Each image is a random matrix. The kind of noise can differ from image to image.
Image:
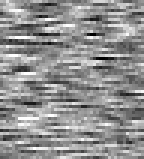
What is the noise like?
streaked along the rows
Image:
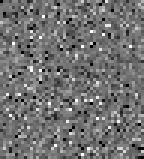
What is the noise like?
heavy tails
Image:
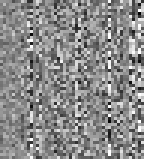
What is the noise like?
columns of uneven size
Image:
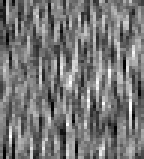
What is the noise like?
streaked along the columns
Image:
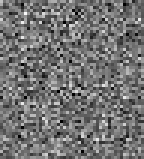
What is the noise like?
low rank plus noise
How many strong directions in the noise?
five to eight
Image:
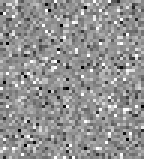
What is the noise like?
heavy tails
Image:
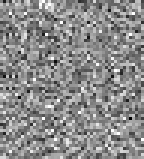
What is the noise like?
low rank plus noise
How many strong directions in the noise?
five to eight
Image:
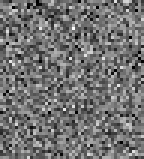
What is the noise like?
independent entries
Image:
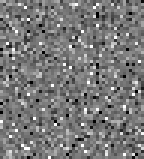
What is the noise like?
heavy tails
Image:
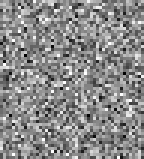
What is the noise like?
independent entries
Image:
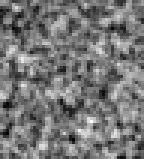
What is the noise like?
blotchy
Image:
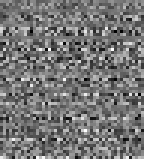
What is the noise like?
rows of uneven size
